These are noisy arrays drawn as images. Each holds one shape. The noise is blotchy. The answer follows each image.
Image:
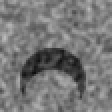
crescent
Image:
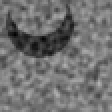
crescent
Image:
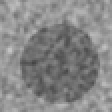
disc
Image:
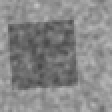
square
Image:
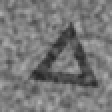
triangle frame
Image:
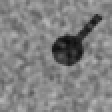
lollipop
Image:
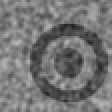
bullseye
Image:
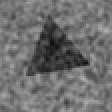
triangle
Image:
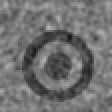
bullseye
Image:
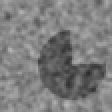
disc with a wedge cut out
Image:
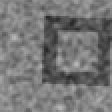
square frame
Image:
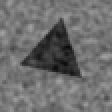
triangle
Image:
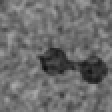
dumbbell
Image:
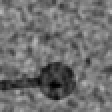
lollipop
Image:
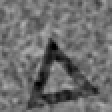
triangle frame
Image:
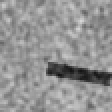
bar
